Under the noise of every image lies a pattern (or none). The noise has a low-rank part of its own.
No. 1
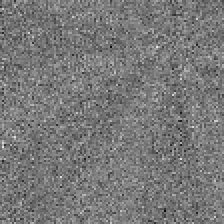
spokes from one point
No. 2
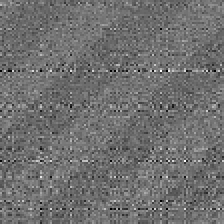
diagonal stripes
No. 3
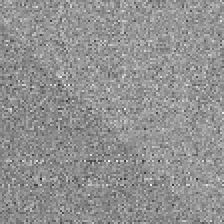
a sharp edge
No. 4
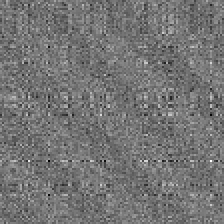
diagonal stripes
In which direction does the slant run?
top left to bottom right
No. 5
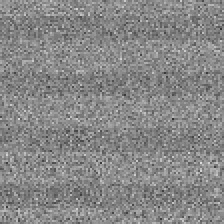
horizontal stripes
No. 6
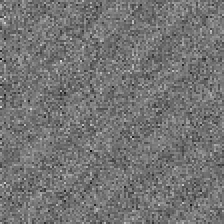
diagonal stripes
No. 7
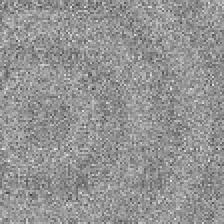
rings round one point
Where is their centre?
middle left
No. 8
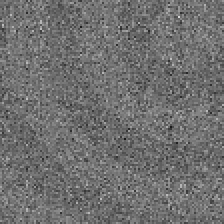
rings round one point
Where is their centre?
top right
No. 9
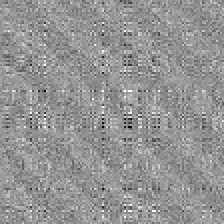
diagonal stripes
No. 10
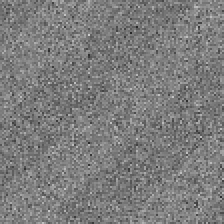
diagonal stripes
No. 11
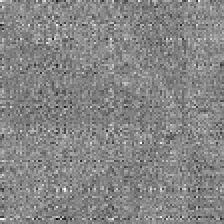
spokes from one point
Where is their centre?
middle right
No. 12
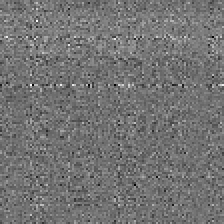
one horizontal stripe
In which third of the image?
top
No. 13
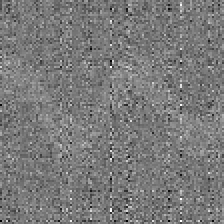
a wavy band
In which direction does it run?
left to right
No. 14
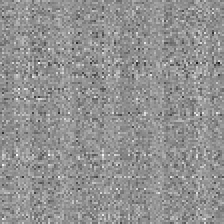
vertical stripes
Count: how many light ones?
5
